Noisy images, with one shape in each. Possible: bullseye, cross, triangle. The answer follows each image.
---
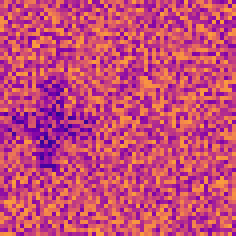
cross
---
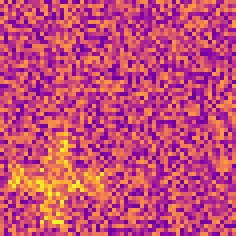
cross
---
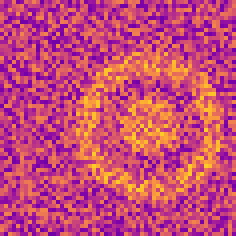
bullseye
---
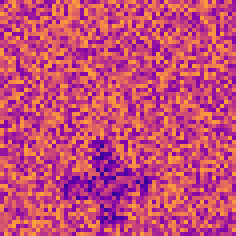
cross
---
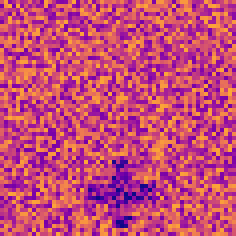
cross
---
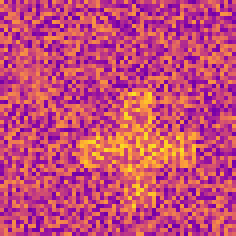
cross
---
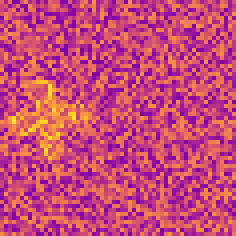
cross
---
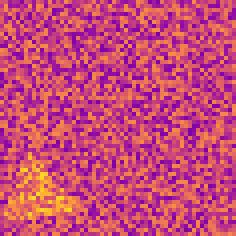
triangle
